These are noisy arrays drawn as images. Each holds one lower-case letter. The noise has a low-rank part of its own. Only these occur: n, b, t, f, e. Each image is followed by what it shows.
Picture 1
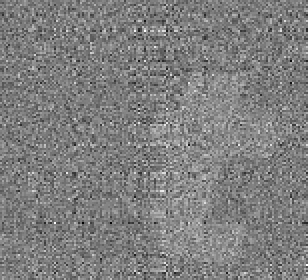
t
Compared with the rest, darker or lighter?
lighter
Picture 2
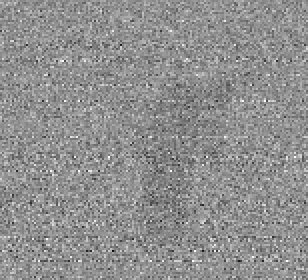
f
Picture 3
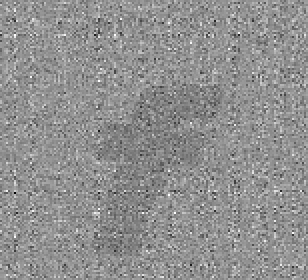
f
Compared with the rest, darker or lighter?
darker
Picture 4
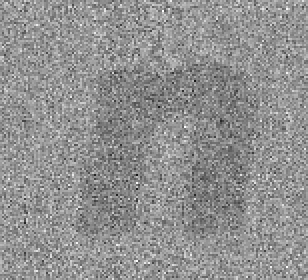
n
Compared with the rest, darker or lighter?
darker
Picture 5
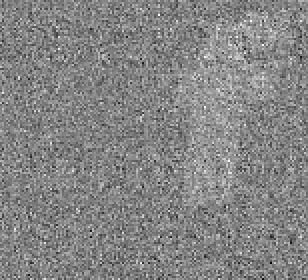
f
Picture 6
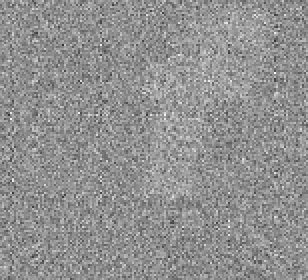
f
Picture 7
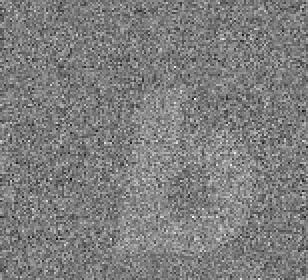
b
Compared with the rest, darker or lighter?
lighter
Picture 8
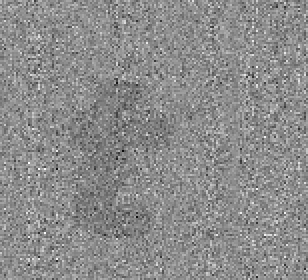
t
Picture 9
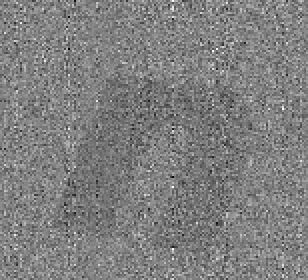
n
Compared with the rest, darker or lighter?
darker
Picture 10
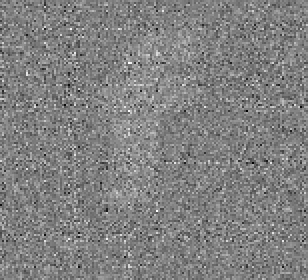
f
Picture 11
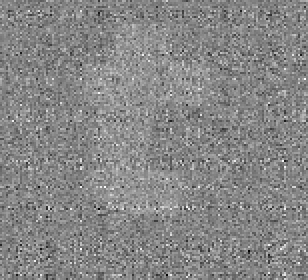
t
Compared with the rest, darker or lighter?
lighter
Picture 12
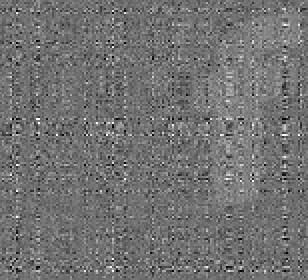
f
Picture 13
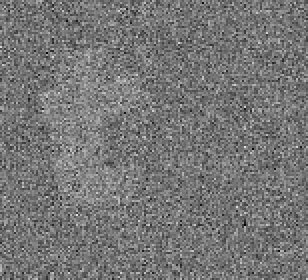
t
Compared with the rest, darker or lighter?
lighter
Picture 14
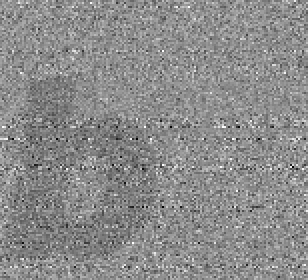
b
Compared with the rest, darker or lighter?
darker
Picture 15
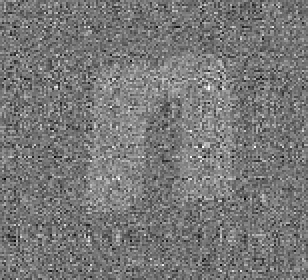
n
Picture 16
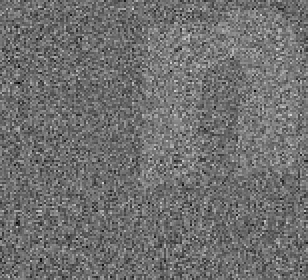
n
